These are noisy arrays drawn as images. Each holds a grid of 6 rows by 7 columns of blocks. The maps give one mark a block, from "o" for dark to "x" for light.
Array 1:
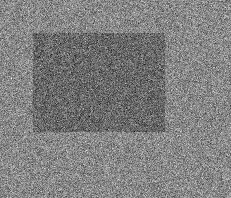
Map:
x x x x x x x
x o o o o x x
x o o o o x x
x o o o o x x
x x x x x x x
x x x x x x x
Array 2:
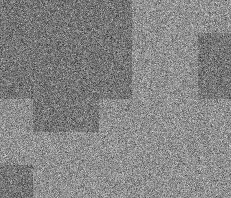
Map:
o o o o x x x
o o o o x x o
o o o o x x o
x o o x x x x
x x x x x x x
o x x x x x x
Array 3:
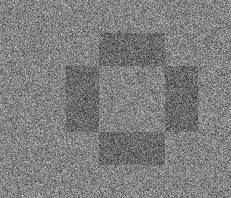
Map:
x x x x x x x
x x x o o x x
x x o x x o x
x x o x x o x
x x x o o x x
x x x x x x x
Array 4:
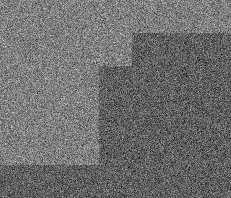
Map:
x x x x x x x
x x x x o o o
x x x o o o o
x x x o o o o
x x x o o o o
o o o o o o o
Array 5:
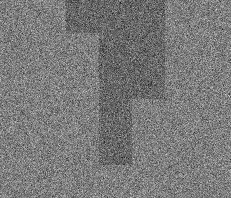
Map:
x x o o o x x
x x x o o x x
x x x o o x x
x x x o x x x
x x x o x x x
x x x x x x x
